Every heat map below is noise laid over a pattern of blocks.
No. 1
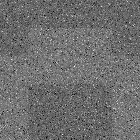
left and right mirror each other
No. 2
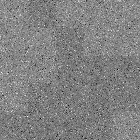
no symmetry
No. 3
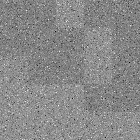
no symmetry
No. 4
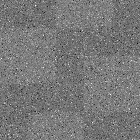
the same after a half turn
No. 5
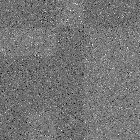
no symmetry
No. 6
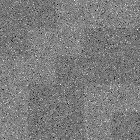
mirrored about the diagonal from the top left
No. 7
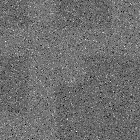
mirrored about the diagonal from the top left
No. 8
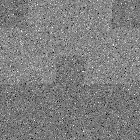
left and right mirror each other
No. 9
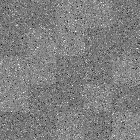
mirrored about the diagonal from the top left
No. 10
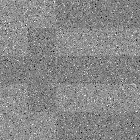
top and bottom mirror each other
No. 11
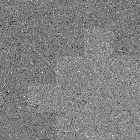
mirrored about the diagonal from the top left
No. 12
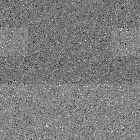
left and right mirror each other
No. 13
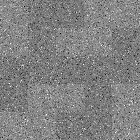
the same after a half turn
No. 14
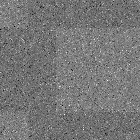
top and bottom mirror each other
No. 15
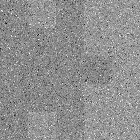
top and bottom mirror each other
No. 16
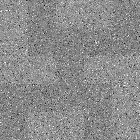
the same after a half turn
